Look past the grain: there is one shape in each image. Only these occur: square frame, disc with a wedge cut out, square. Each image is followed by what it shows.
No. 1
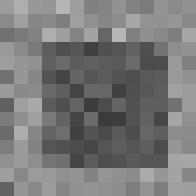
square
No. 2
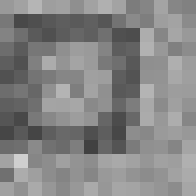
square frame
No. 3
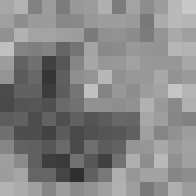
disc with a wedge cut out
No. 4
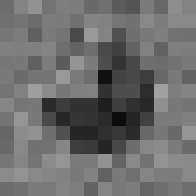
disc with a wedge cut out
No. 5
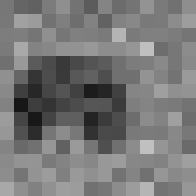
disc with a wedge cut out
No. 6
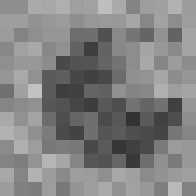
disc with a wedge cut out
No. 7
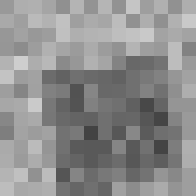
square
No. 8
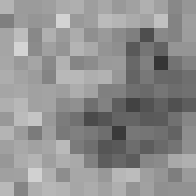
disc with a wedge cut out
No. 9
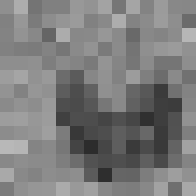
disc with a wedge cut out
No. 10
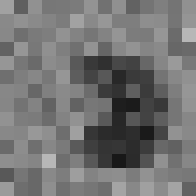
disc with a wedge cut out
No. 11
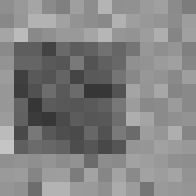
square
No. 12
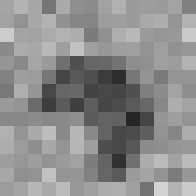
disc with a wedge cut out
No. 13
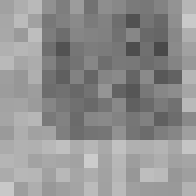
square
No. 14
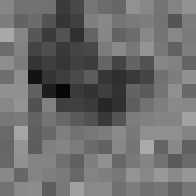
disc with a wedge cut out
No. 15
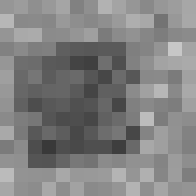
square
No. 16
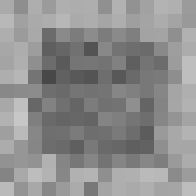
square
